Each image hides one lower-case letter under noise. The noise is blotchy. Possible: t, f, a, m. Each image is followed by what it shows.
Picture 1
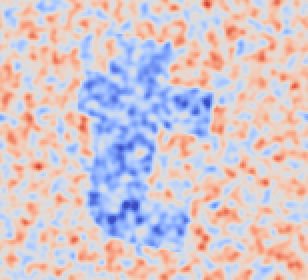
t
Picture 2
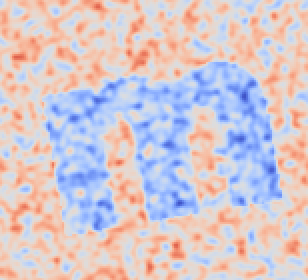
m
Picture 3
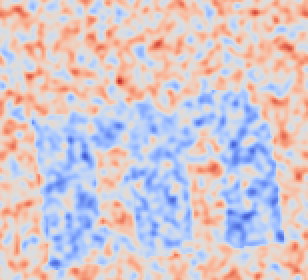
m
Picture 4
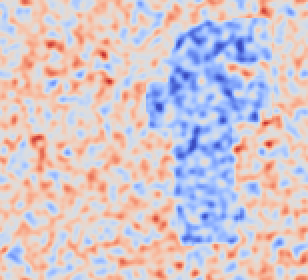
f
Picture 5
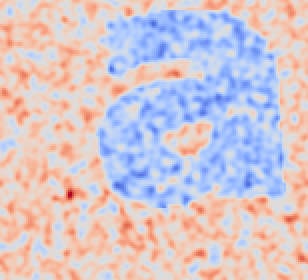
a
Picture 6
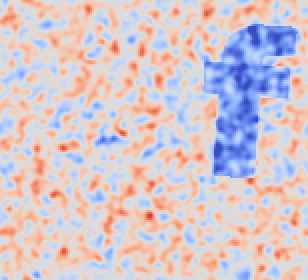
f
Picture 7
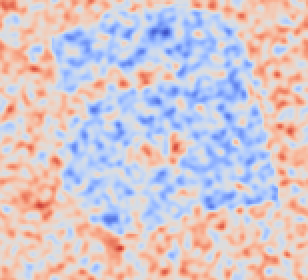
a
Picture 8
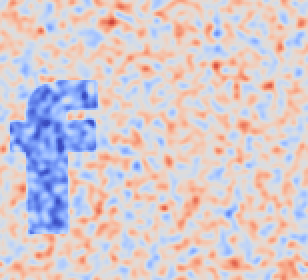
f
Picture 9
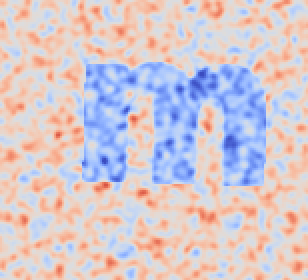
m
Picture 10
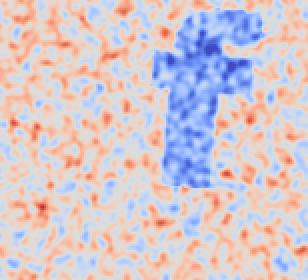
f
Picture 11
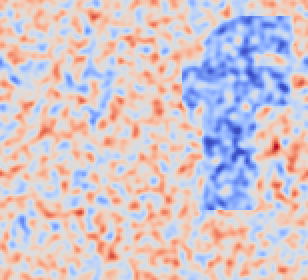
f
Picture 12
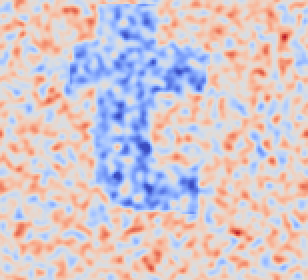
t
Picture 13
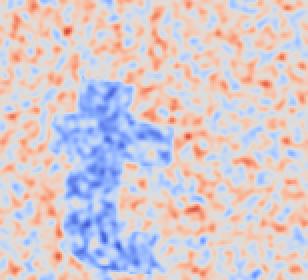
t
